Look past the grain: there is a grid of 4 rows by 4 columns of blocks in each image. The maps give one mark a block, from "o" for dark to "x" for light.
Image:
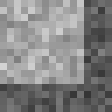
x x x o
x x x o
x x x o
o o o o
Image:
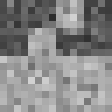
o o x o
o x o o
x x x x
x x x x
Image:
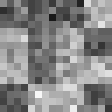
o o o x
x o x o
x o x x
o x x o
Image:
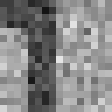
o o x x
x o x x
x o x x
x o x x
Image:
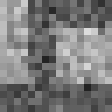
x o o o
x o x x
x o x x
o o o o
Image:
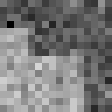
o o o o
x o o o
x x x o
x x x o
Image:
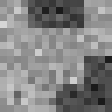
x o o x
x x x x
x x x o
x x o o
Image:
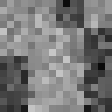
x x o x
x x x o
o x x o
o x x o
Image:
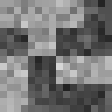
x x x o
o x o o
x o x x
x o o o
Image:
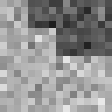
x o o o
x x o o
x x x x
x x x x
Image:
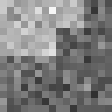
x x x o
x x o o
o o o o
o o o o
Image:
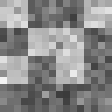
x o o x
o x x o
x o x o
o o o o
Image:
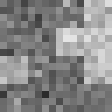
o o o x
o o x x
x o o x
o o o o
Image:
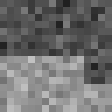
o o o o
o o o o
x x x o
x x x x
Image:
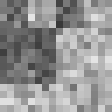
o x o x
o o x x
o o x x
x x x x
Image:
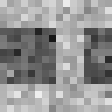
x x x x
o o x o
o o x o
x x x x
